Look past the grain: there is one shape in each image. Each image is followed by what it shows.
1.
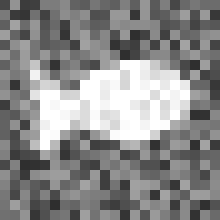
fish
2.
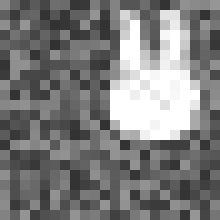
rabbit's head
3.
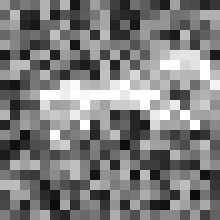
key
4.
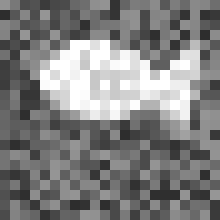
fish
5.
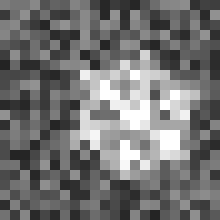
snowflake
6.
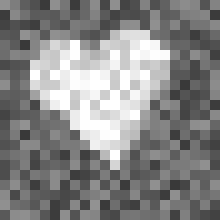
heart
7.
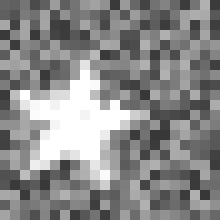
star
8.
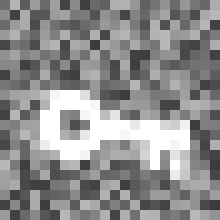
key
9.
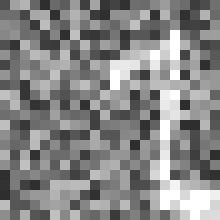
musical note
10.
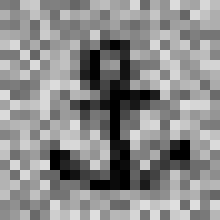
anchor
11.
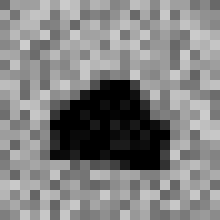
cloud
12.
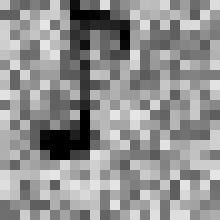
musical note
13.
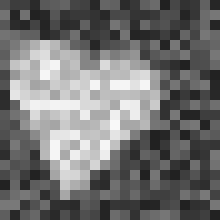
heart
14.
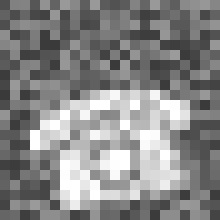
telephone
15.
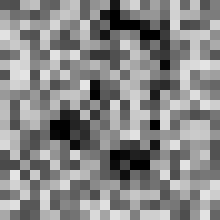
pair of musical notes
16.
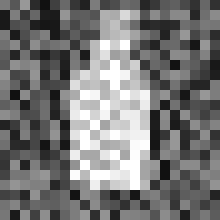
bottle
